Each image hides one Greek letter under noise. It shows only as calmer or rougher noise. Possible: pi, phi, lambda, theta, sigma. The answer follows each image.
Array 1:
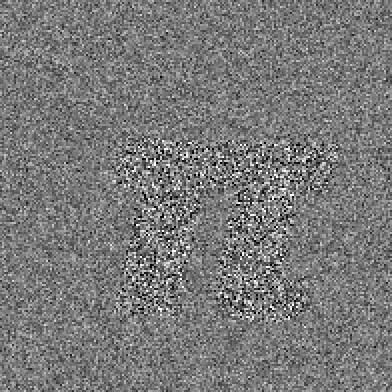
pi
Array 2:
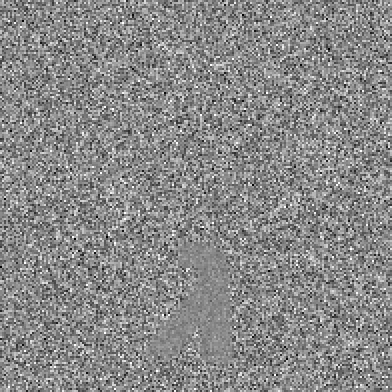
lambda
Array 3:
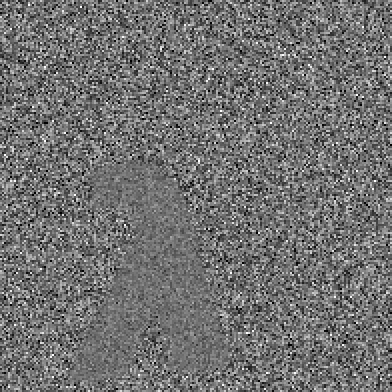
lambda
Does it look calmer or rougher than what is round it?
calmer
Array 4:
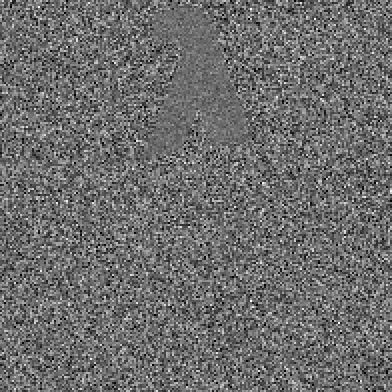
lambda
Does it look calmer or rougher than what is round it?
calmer
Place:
top middle
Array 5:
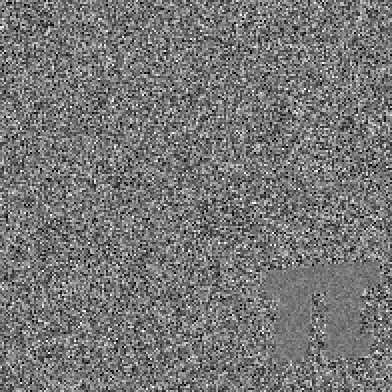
pi
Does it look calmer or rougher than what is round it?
calmer
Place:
bottom right
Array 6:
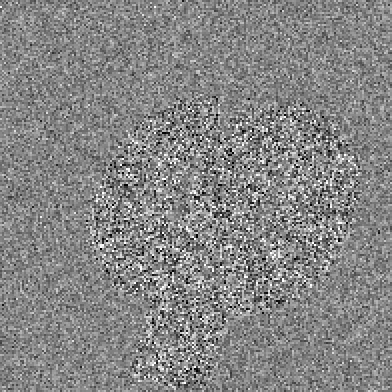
phi
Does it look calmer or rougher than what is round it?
rougher
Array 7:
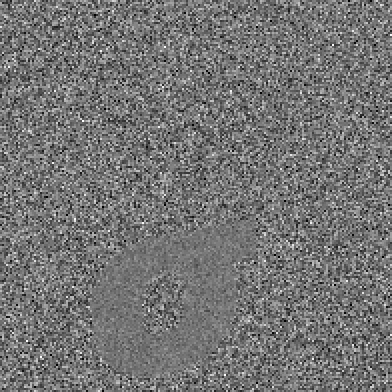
sigma
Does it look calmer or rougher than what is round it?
calmer
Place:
bottom middle
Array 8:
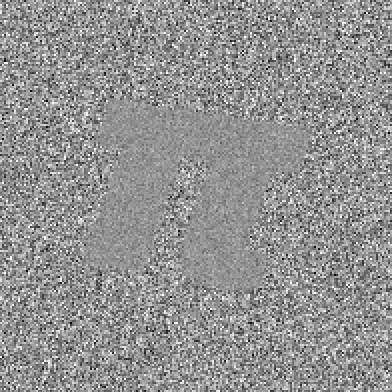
pi
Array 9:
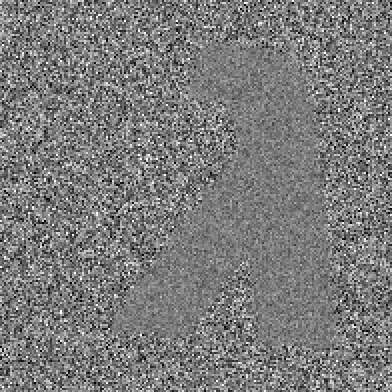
lambda
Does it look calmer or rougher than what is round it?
calmer
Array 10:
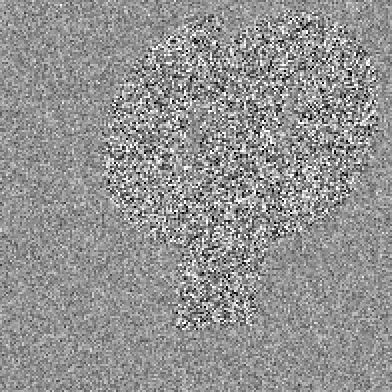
phi
